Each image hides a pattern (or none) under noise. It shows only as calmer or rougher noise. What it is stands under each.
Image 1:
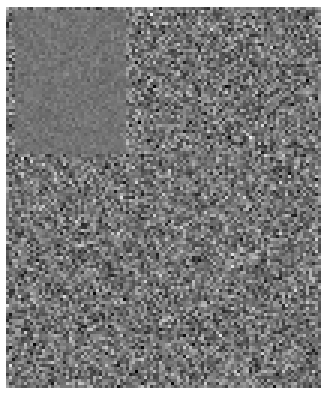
one block
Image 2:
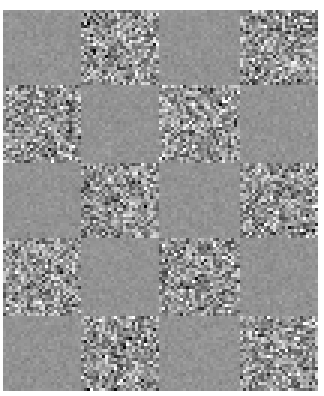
a checkerboard
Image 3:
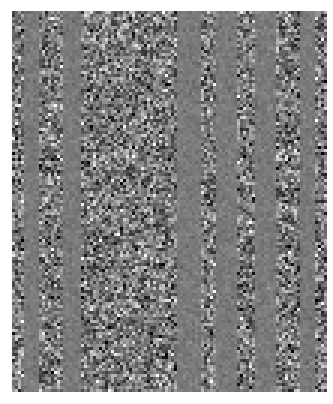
bands of columns
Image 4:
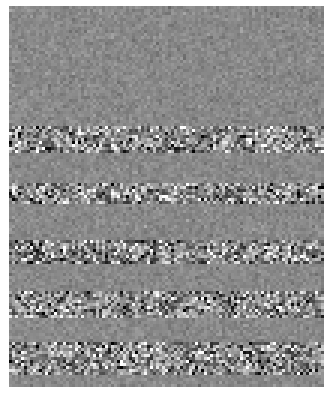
bands of rows
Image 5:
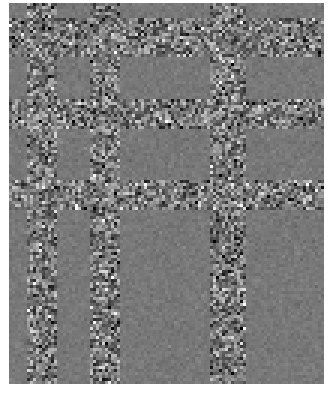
bands of rows crossing bands of columns
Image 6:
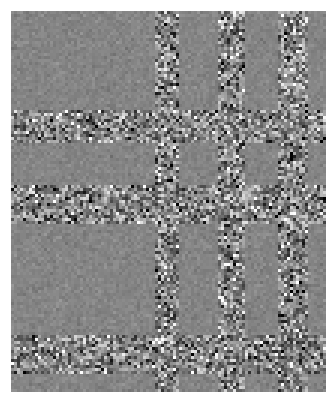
bands of rows crossing bands of columns
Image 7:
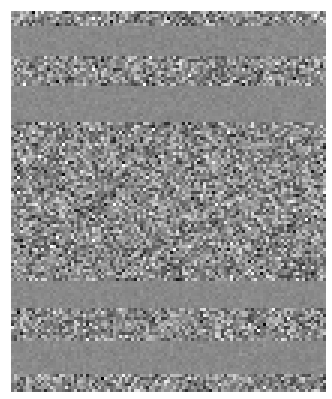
bands of rows
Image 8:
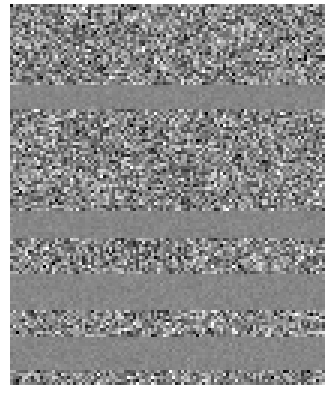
bands of rows
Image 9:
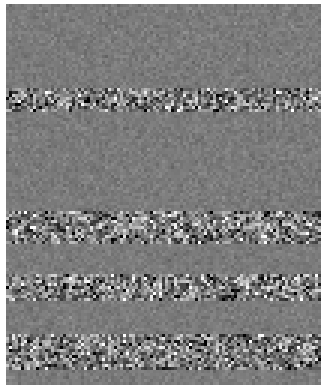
bands of rows
